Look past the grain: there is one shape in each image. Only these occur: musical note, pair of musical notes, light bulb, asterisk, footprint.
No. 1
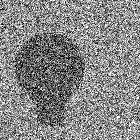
light bulb
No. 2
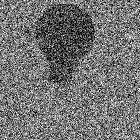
light bulb
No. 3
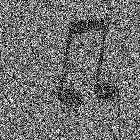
pair of musical notes
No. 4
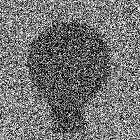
light bulb
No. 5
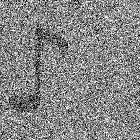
musical note
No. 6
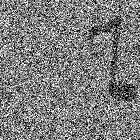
musical note
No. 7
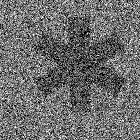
asterisk
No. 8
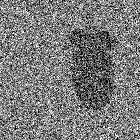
footprint
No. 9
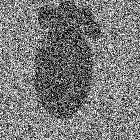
footprint
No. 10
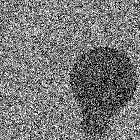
light bulb
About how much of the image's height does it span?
two thirds
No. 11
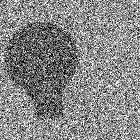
light bulb
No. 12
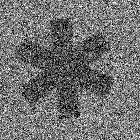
asterisk
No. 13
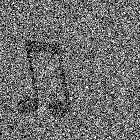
pair of musical notes
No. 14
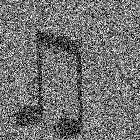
pair of musical notes
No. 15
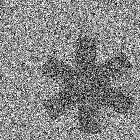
asterisk
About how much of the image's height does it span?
two thirds
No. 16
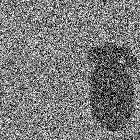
footprint
